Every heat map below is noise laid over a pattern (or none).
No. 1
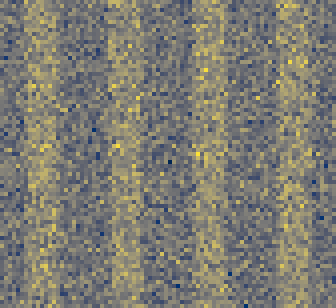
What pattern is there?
vertical stripes
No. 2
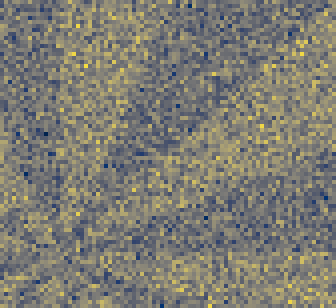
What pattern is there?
spokes from one point
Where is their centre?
bottom left
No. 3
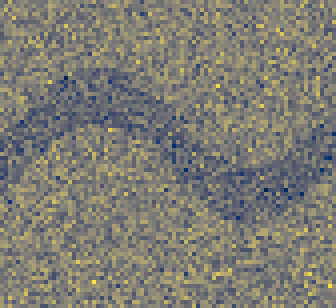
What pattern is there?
a wavy band
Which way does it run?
left to right
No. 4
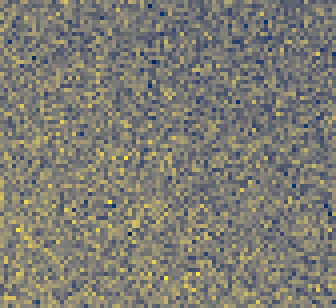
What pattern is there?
a smooth slope
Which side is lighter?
bottom left
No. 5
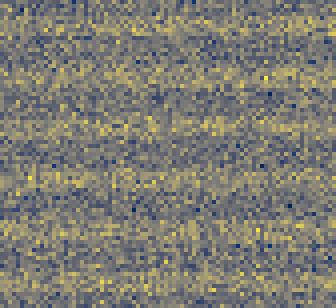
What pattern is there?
horizontal stripes
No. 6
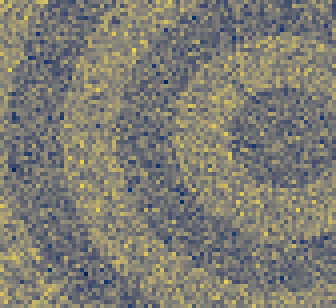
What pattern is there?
rings round one point
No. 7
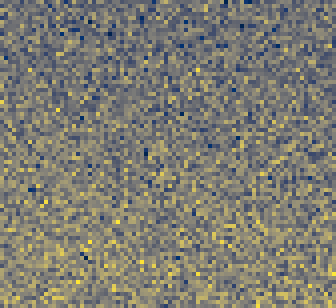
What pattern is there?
a smooth slope
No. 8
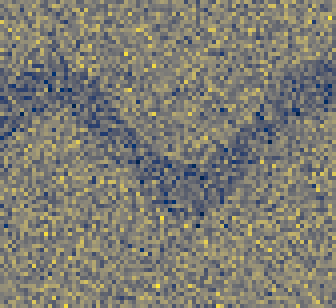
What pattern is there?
a wavy band
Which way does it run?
left to right
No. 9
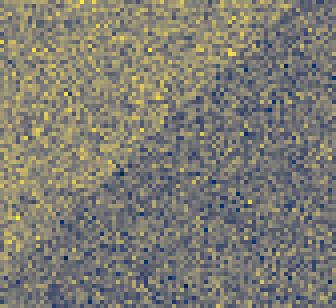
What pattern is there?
a sharp edge
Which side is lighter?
top left
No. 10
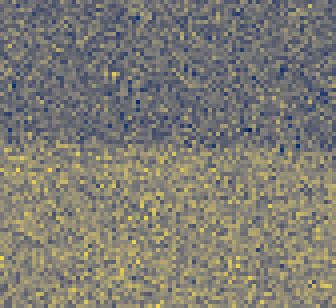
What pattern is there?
a sharp edge
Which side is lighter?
bottom
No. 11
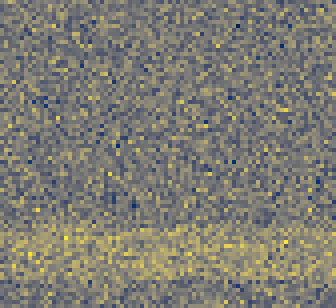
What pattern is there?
one horizontal stripe
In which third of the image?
bottom
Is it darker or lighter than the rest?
lighter
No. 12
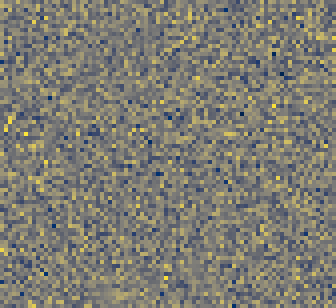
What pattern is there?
only noise
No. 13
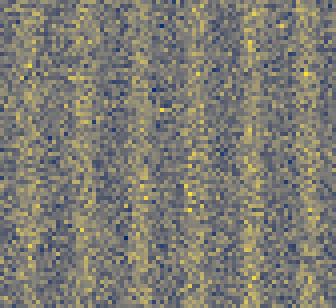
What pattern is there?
vertical stripes
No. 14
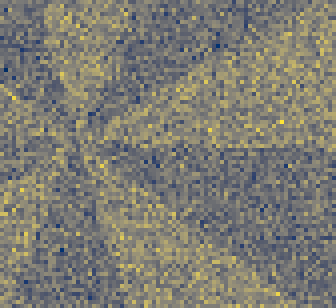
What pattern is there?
spokes from one point
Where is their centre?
middle left
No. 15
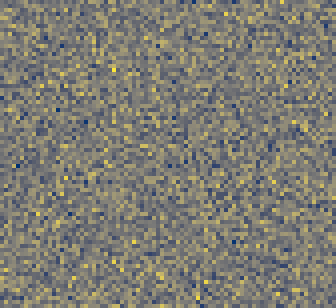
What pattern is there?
only noise
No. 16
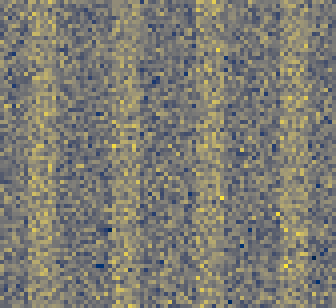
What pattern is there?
vertical stripes
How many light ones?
4
